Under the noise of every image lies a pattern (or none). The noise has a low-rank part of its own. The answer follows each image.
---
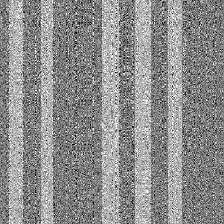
bands of columns
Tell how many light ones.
5
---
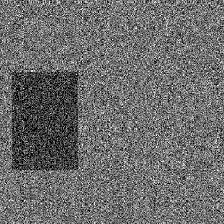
one block
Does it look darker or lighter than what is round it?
darker
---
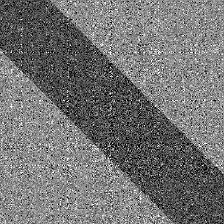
a diagonal band
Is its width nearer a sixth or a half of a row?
a half
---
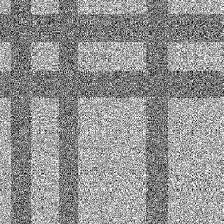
bands of rows crossing bands of columns
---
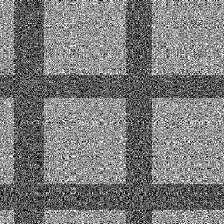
bands of rows crossing bands of columns
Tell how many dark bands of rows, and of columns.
2 and 2
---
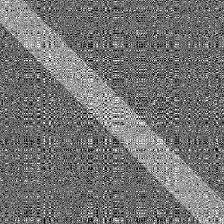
a diagonal band
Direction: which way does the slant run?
top left to bottom right
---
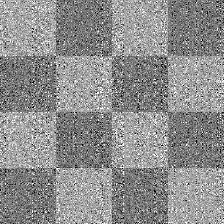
a checkerboard
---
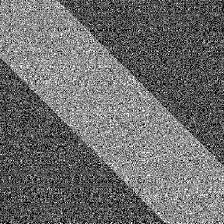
a diagonal band
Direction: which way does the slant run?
top left to bottom right
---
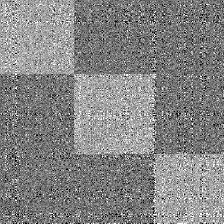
blocks along the diagonal
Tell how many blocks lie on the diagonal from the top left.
3
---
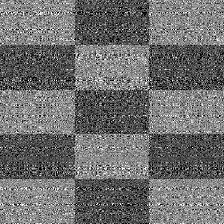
a checkerboard
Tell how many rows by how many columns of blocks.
5 by 3
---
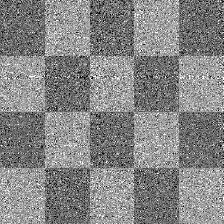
a checkerboard
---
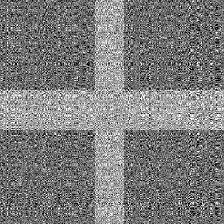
bands of rows crossing bands of columns
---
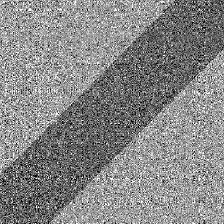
a diagonal band
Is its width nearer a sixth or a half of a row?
a half
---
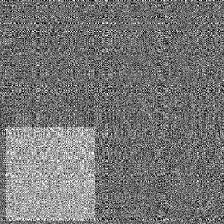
one block
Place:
bottom left
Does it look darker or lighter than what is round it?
lighter
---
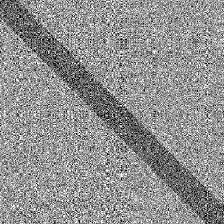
a diagonal band
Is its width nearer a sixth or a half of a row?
a sixth
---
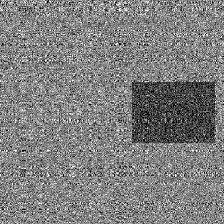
one block
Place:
middle right
